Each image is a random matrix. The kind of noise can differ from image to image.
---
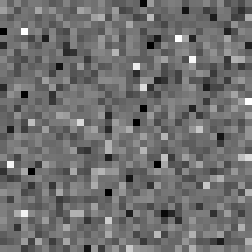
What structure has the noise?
heavy tails
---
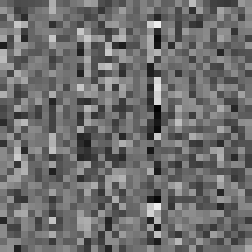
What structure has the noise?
columns of uneven size
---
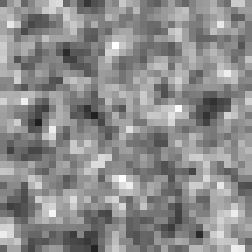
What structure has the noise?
blotchy
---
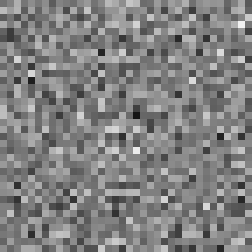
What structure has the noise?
low rank plus noise
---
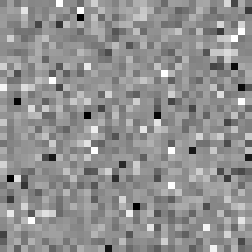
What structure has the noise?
heavy tails
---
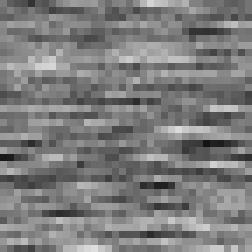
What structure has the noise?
streaked along the rows
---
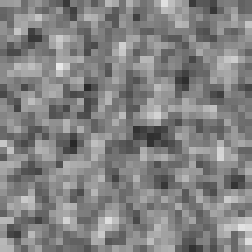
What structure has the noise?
blotchy
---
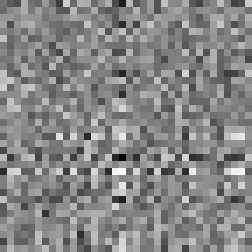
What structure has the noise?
low rank plus noise
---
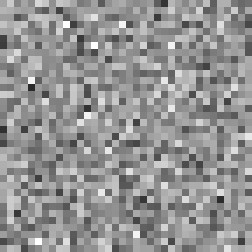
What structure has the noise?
independent entries
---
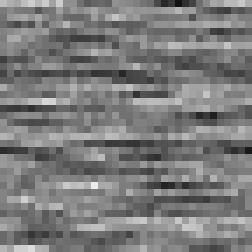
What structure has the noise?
streaked along the rows
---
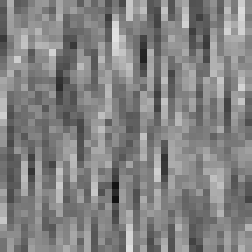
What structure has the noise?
streaked along the columns
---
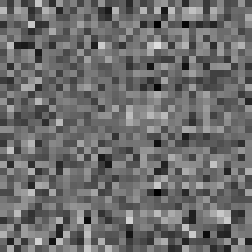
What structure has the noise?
low rank plus noise
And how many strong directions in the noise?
three or four
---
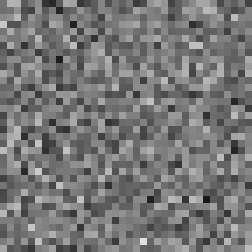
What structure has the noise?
low rank plus noise
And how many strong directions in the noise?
five to eight
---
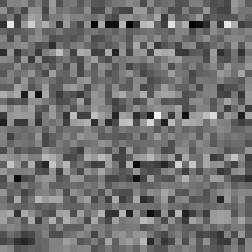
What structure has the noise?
rows of uneven size
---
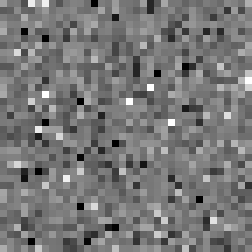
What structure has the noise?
heavy tails
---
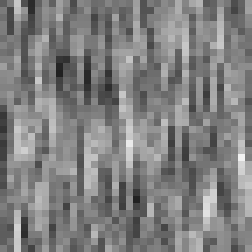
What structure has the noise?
streaked along the columns
